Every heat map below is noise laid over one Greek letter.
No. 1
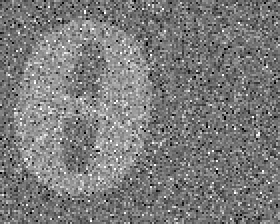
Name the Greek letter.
theta
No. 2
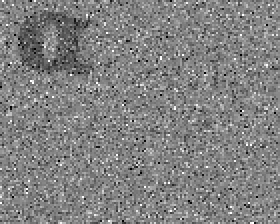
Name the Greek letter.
alpha
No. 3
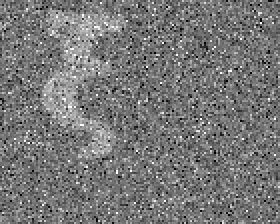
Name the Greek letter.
xi
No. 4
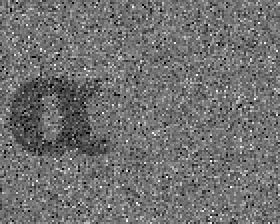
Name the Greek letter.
alpha
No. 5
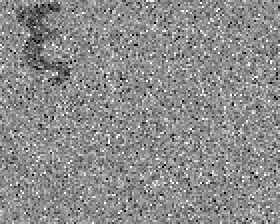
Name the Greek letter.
xi
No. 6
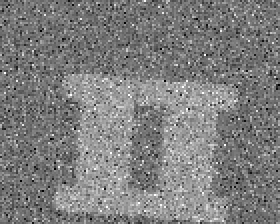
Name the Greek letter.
pi
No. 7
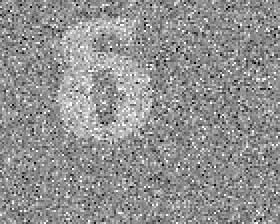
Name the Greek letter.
delta
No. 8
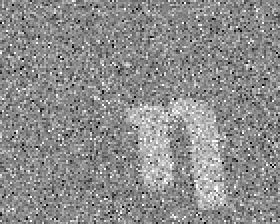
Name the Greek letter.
eta
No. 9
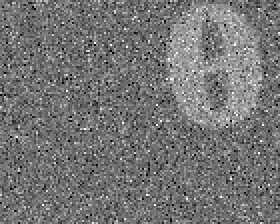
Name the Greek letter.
theta
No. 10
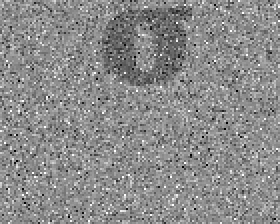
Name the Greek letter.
sigma
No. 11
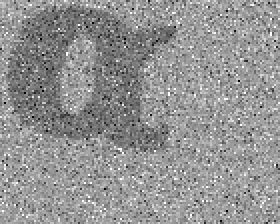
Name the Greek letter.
alpha
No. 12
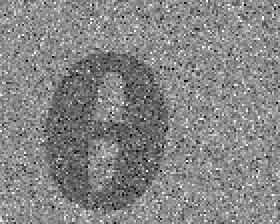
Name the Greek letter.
theta
